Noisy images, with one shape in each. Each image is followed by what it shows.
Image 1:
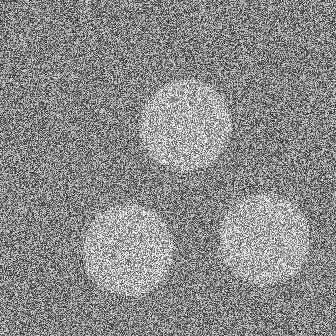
three dots
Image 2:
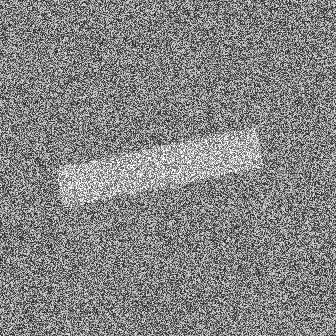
bar
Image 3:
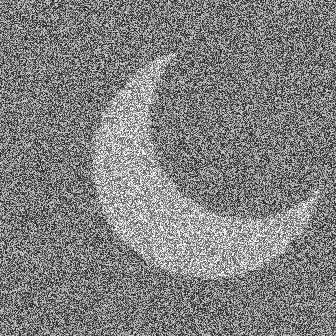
crescent
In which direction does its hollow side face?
up and right
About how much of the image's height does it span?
two thirds
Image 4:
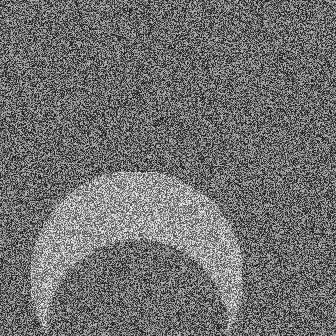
crescent
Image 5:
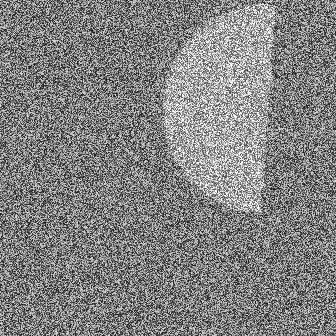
half disc
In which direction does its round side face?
left
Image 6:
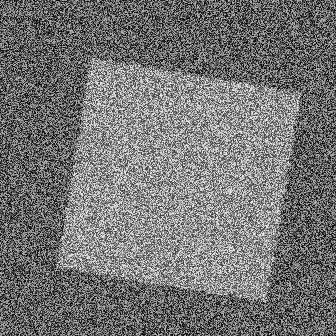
square
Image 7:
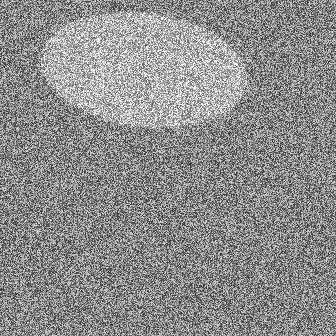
ellipse
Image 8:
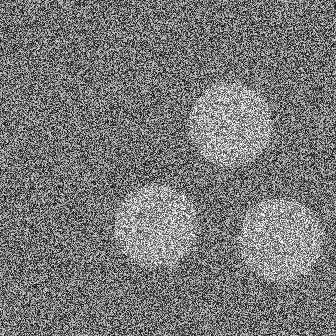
three dots
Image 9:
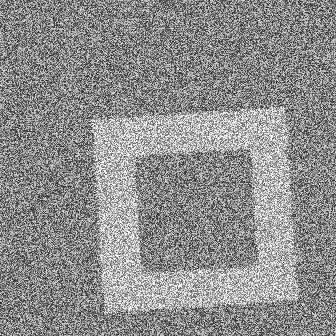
square frame
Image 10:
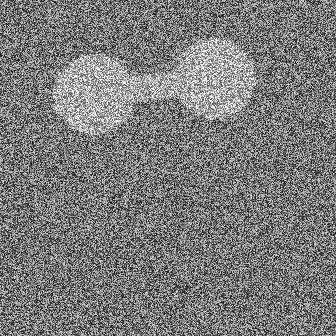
dumbbell
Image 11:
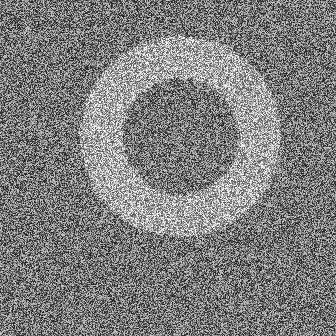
ring
